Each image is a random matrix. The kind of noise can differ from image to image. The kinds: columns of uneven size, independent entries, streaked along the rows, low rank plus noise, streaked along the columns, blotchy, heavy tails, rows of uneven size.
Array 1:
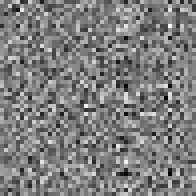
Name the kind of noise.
low rank plus noise
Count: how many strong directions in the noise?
one
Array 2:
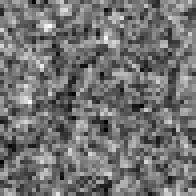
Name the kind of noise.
blotchy
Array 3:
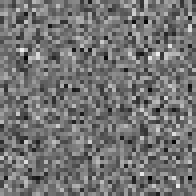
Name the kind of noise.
low rank plus noise
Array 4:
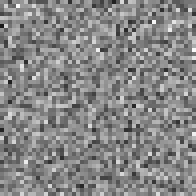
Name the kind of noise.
independent entries
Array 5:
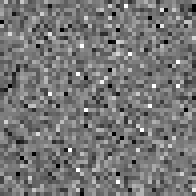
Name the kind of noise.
heavy tails
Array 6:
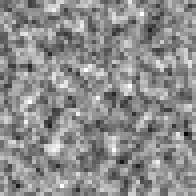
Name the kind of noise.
blotchy
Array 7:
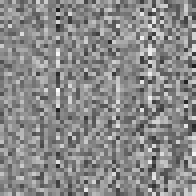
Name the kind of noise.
columns of uneven size
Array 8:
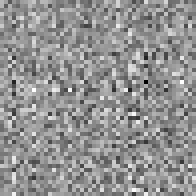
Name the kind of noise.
low rank plus noise
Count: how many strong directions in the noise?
three or four
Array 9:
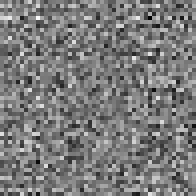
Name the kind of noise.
low rank plus noise
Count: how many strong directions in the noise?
two
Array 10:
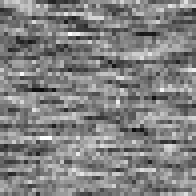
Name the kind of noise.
streaked along the rows
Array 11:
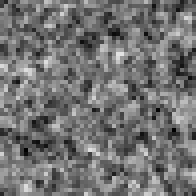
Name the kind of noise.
blotchy
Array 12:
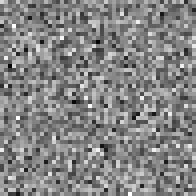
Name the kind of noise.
independent entries
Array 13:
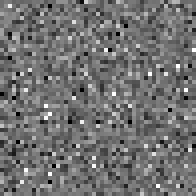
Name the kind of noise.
heavy tails
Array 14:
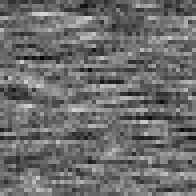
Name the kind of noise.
streaked along the rows
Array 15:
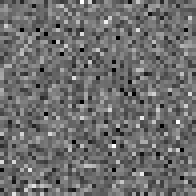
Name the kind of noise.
heavy tails
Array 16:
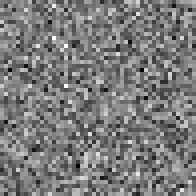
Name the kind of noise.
independent entries
